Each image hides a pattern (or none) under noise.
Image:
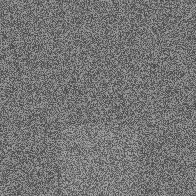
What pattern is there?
one block
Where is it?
bottom middle
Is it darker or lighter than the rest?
lighter
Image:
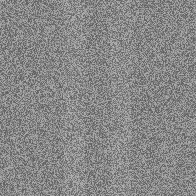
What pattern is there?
bands of columns
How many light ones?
2
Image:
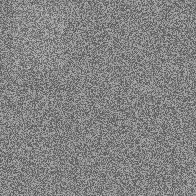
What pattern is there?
one block
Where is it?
top left
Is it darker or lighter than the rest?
lighter
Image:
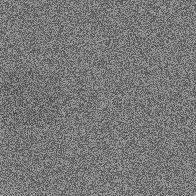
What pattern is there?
one block
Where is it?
middle left
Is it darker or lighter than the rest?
darker
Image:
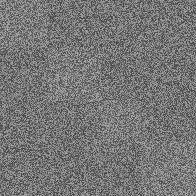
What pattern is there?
blocks along the diagonal
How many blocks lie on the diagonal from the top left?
4
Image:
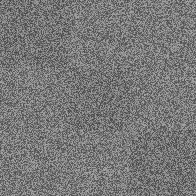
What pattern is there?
blocks along the diagonal
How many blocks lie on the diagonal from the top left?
3
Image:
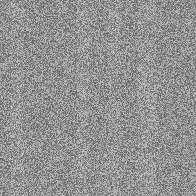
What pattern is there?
bands of columns
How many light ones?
4
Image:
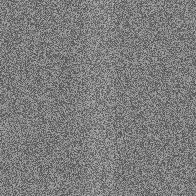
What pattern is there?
one band of columns
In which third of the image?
middle
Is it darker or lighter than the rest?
lighter
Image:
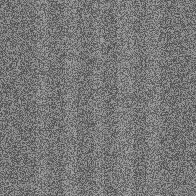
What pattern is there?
bands of columns
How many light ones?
5
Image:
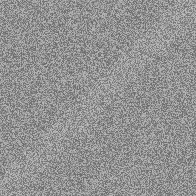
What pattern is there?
a diagonal band
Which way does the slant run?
bottom left to top right
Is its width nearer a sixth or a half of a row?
a sixth
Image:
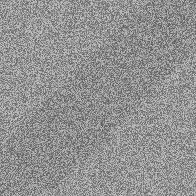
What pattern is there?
a diagonal band
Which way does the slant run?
bottom left to top right
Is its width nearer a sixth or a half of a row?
a half
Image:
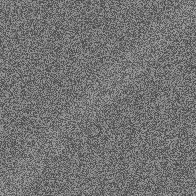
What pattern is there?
a diagonal band
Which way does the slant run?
bottom left to top right
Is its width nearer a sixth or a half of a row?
a sixth
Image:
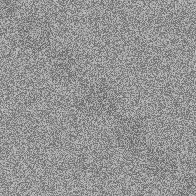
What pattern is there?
blocks along the diagonal
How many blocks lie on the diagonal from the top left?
7
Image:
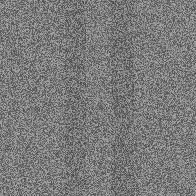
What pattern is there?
bands of columns
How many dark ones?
2
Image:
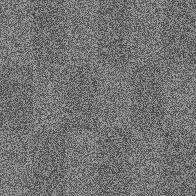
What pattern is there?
a checkerboard
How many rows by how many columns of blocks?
3 by 6
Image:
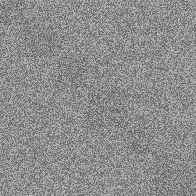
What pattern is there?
blocks along the diagonal
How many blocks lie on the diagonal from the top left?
6
